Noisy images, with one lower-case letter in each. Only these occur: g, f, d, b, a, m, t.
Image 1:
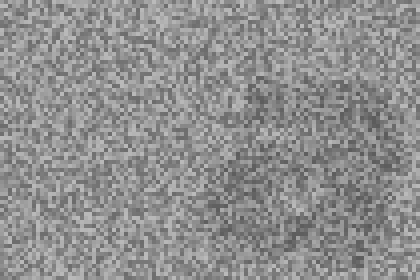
a
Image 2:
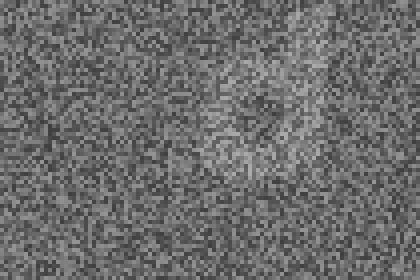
d
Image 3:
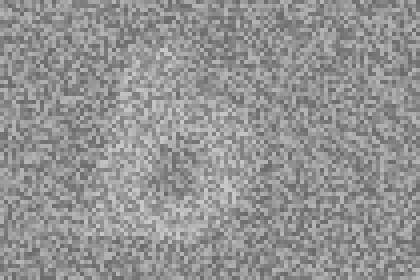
b
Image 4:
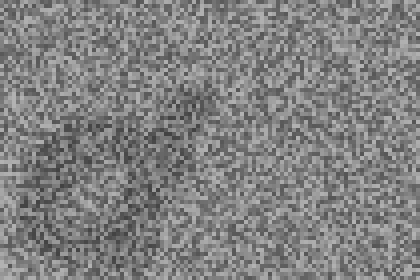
d
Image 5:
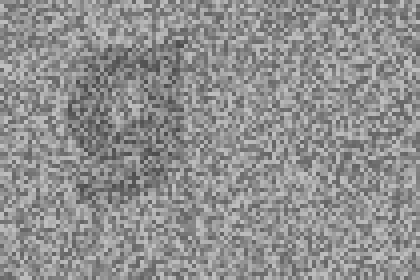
g
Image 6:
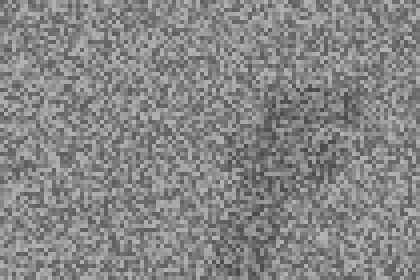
f
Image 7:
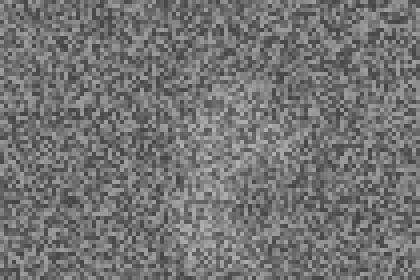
t
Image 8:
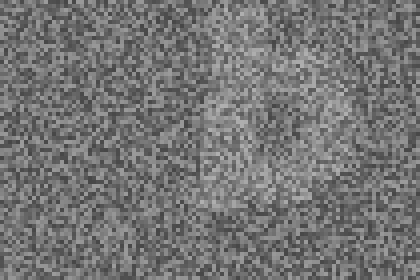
b
